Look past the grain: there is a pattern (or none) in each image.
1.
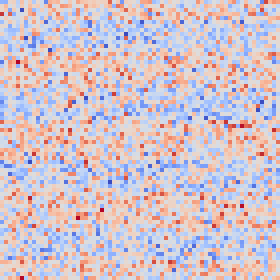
horizontal stripes
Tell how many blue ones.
4
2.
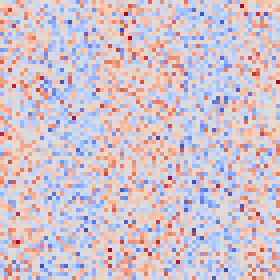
vertical stripes
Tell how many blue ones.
2
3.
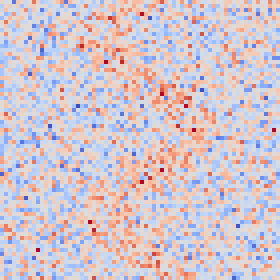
a wavy band
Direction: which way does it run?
top to bottom
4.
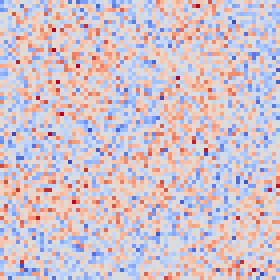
rings round one point
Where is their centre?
top left
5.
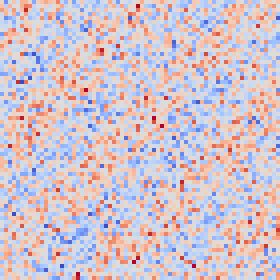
diagonal stripes
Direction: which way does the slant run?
bottom left to top right
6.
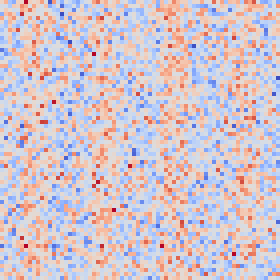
vertical stripes
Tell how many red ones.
4
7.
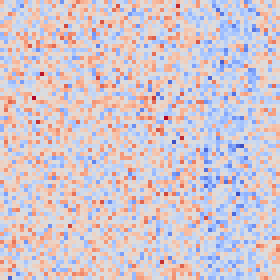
one vertical stripe
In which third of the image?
right
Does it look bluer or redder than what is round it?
bluer
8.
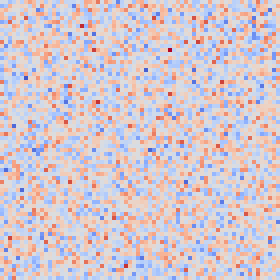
only noise
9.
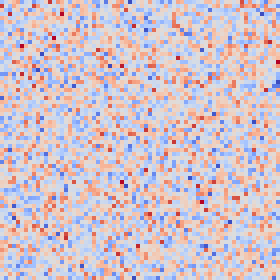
only noise
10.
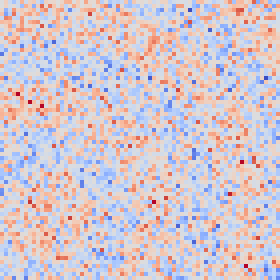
rings round one point
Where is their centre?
bottom left
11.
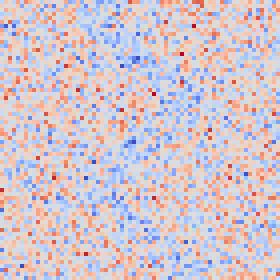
a wavy band
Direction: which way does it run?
top to bottom
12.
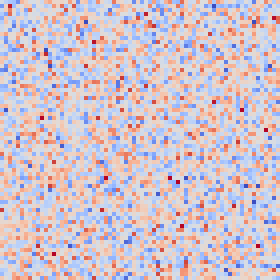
only noise
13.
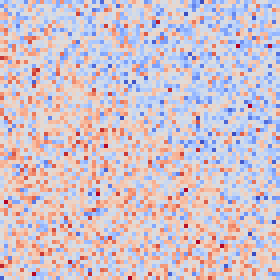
a sharp edge
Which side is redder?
bottom left
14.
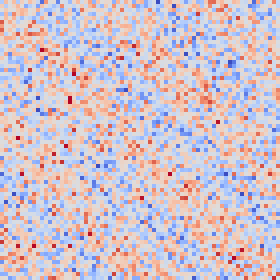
diagonal stripes
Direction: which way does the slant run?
top left to bottom right
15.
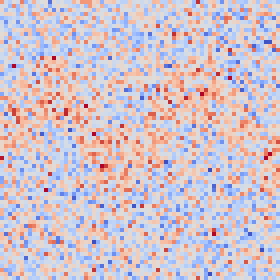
a wavy band
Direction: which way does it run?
left to right
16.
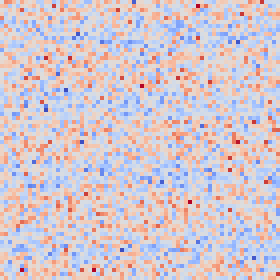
horizontal stripes
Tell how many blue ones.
4
